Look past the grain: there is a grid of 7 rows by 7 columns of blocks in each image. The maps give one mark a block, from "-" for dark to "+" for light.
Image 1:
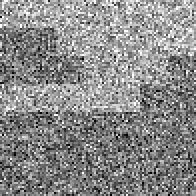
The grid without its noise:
+ + + + + + +
- - + + + + +
- - - + + + -
+ + + + + - -
- - - - - - -
- - - - - - -
- - - - - - -
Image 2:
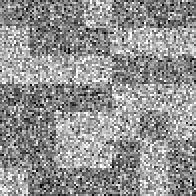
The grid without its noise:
- - - + - - -
+ - - - + + +
+ + + + - - -
- - - - + + +
- - + + + - +
- - + + - + -
+ - - - - + -
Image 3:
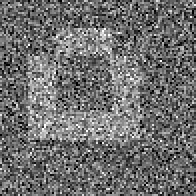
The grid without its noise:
- - - - - - -
- - + + - - -
- + - - + - -
- + - - + - -
- + + + + - -
- - - - - - -
- - - - - - -
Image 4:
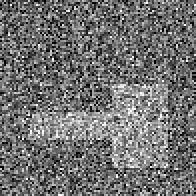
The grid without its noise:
- - - - - - -
- - - - - - -
- - - - - - -
- - - - + + -
- + + + + + -
- - - - + + -
- - - - - - -
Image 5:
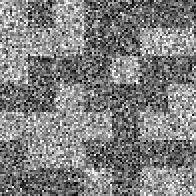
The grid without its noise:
+ - + - - - -
+ + + - - + +
+ - - - + - -
- - + - - - +
+ + + + - + +
- + + - - - -
- - - + - + +
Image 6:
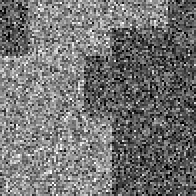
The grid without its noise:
- + + + + + -
- + + + - - -
+ + + - - - -
+ + + - - - -
+ + + + - - -
+ + + + - - -
+ + + + - - -
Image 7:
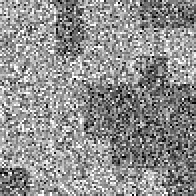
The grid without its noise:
+ + - + + - -
+ + - + + + +
+ + + + + - +
+ + + - - - -
+ + + - - - -
+ + + + - - -
- + + + + + -
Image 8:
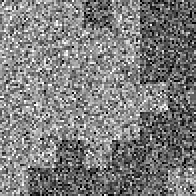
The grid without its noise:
+ + + - + - -
+ + + + + - -
+ + + + + - -
+ + + + + + -
+ + + + + - -
+ + - + - - -
+ - - - - - +
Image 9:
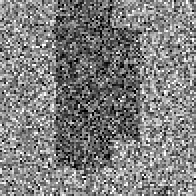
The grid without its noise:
+ + - - + + +
+ + - - - + +
+ + - - - + +
+ + - - - + +
+ + - - - + +
+ + - - + + +
+ + + + + + +
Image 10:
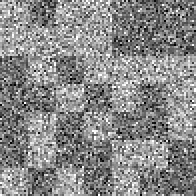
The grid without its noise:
+ - + + - - -
+ + + + - - -
- + - + + + +
- - + - + - +
- + - + - - +
- + - - + + -
+ - + - + - -
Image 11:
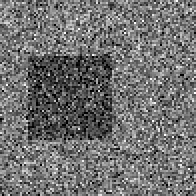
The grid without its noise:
+ + + + + + +
+ + + + + + +
+ - - - + + +
+ - - - + + +
+ - - - + + +
+ + + + + + +
+ + + + + + +
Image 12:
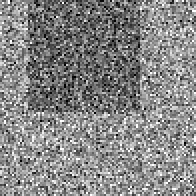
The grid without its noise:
+ - - - - + +
+ - - - - + +
+ - - - - + +
+ - - - - + +
+ + + + + + +
+ + + + + + +
+ + + + + + +
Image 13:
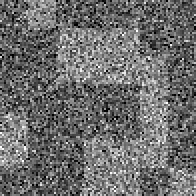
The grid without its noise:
- + - - - - -
- - + + + - -
- - + + + + -
- - - - - + -
+ - - - - + -
+ - - + + + -
- - - + + - +
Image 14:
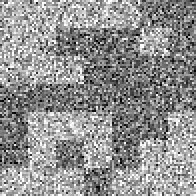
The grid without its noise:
+ + + + + - -
+ + - - - + -
+ + + - - - -
- - - - - - -
- + + + - - +
- + - + - + +
+ + + - + + +
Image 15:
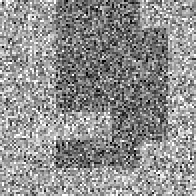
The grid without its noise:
+ + - - - + +
+ + - - - - +
+ + - - - - +
+ + - - - - +
+ + + + - - +
+ + - - - + +
+ + + + + + +
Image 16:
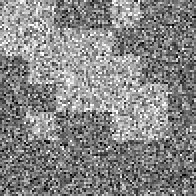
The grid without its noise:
+ + - - + - -
+ + + + - - -
- + + + + - -
- - + + + + -
- + - - + + -
- - - - - - -
- - - - - - -
